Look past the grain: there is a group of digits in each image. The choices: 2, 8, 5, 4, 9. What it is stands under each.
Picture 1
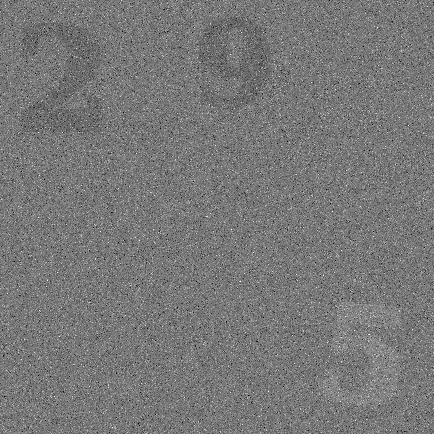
top left: dark 2; top middle: dark 9; bottom right: light 5
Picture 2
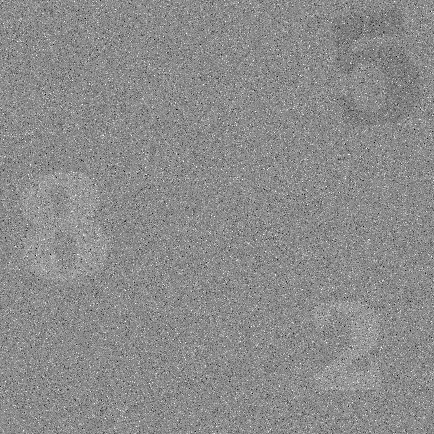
top right: dark 5; middle left: light 8; bottom right: light 2
